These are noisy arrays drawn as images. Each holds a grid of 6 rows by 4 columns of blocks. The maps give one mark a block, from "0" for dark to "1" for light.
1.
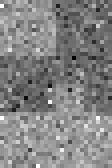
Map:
1100
1100
0000
0010
1111
1111
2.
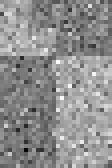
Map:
1000
1100
0011
0011
0011
0011
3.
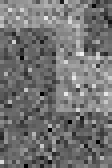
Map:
1110
0010
0011
0011
0000
0000
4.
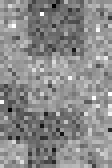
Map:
1001
1001
1111
0111
0001
1011
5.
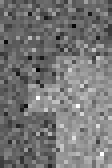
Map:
0000
0000
0011
0111
0011
0011
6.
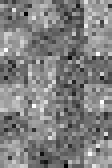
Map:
0101
1001
0100
1101
0100
1001
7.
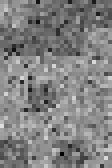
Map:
1000
0001
1111
1011
1111
0101
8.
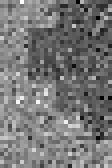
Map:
1100
1000
1000
1100
1110
1111
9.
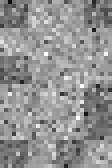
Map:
0110
1111
0111
1110
1110
0101
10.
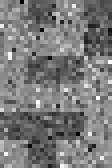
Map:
1010
1110
1001
1111
0001
1011
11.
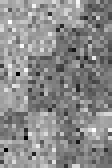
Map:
1110
1100
1000
1000
0101
1100
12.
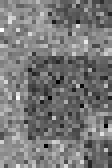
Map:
1100
1111
1000
1000
1001
1110
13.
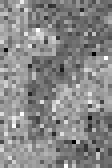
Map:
1000
1100
1001
1011
1010
1100
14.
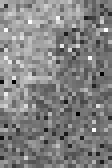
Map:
1110
1100
1100
1000
0000
0000
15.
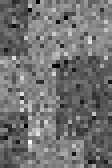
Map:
0111
0111
1100
1100
0100
0110
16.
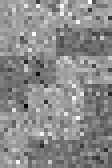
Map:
1111
1100
0011
0110
1110
1000
